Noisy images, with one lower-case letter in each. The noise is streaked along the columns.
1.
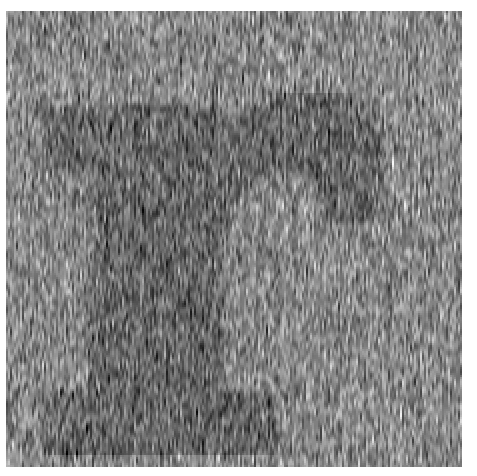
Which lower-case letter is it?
r
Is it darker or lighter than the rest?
darker
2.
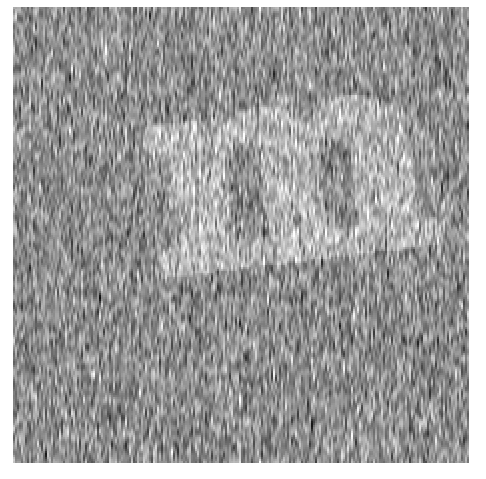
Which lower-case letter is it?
m
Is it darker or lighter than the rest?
lighter
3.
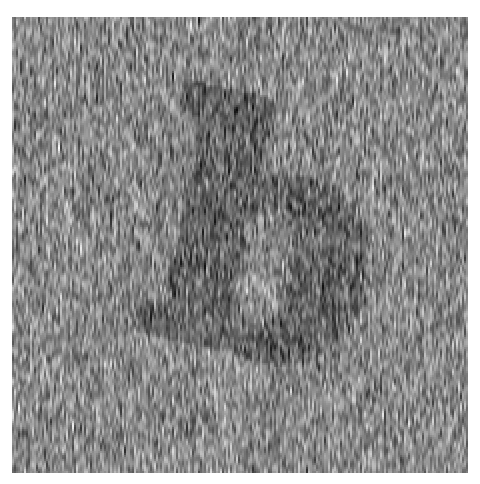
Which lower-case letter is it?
b
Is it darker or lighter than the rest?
darker
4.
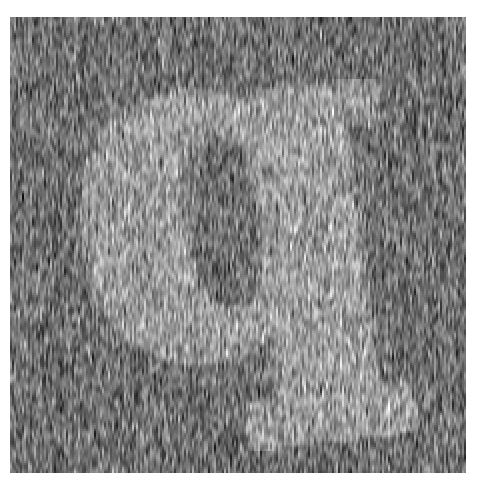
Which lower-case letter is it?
q
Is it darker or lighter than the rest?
lighter
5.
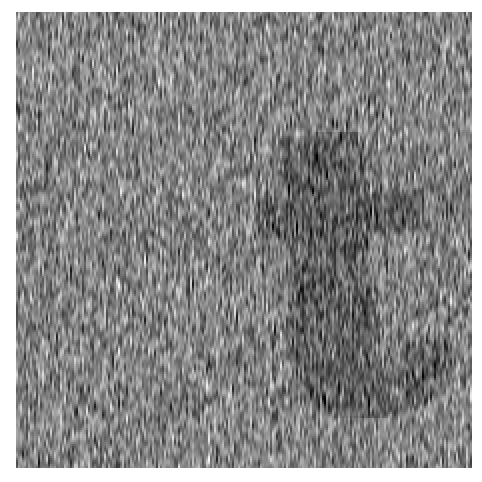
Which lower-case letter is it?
t
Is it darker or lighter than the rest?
darker
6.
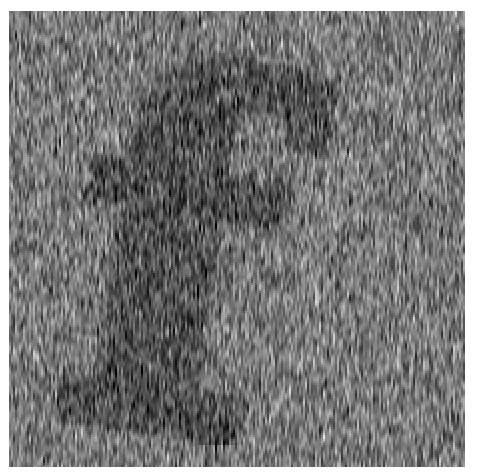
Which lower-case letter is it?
f
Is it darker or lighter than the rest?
darker
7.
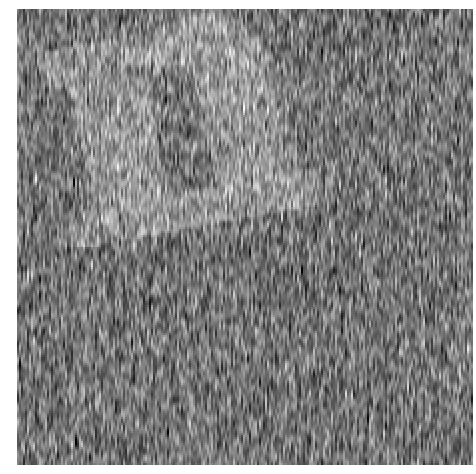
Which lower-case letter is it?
n
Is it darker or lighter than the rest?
lighter
